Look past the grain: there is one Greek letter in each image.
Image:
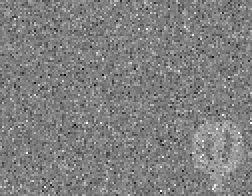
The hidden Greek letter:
phi
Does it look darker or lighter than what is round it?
lighter
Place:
bottom right
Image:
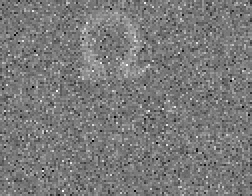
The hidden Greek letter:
omega
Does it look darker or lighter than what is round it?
lighter
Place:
top middle
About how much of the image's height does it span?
a third
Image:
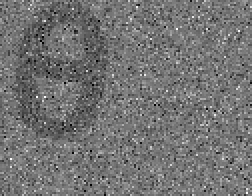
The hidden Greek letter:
theta
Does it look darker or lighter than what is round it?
darker
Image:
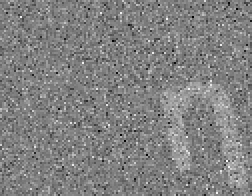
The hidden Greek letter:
eta
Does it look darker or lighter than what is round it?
lighter
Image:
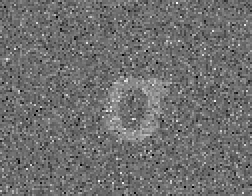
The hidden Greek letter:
sigma
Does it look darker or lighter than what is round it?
lighter
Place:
centre
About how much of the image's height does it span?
a third
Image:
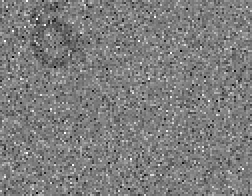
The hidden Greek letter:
delta
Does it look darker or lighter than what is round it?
darker
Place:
top left
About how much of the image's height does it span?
a third
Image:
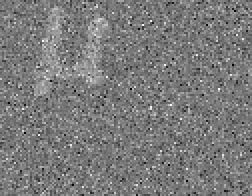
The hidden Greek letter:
mu
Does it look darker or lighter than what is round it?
lighter
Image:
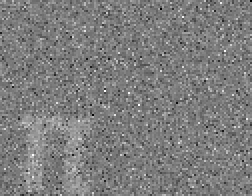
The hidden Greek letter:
pi
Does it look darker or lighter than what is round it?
lighter
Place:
bottom left
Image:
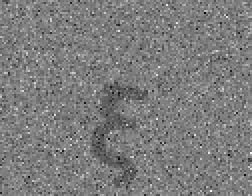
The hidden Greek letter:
xi
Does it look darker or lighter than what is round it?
darker
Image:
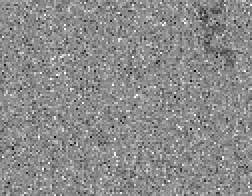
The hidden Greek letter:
xi
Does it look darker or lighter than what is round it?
darker
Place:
top right
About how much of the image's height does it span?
a third
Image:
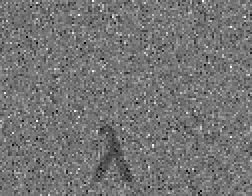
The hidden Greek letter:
lambda
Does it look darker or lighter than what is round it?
darker
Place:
bottom middle
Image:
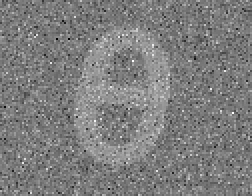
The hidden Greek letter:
theta
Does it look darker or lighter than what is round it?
lighter
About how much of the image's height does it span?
two thirds
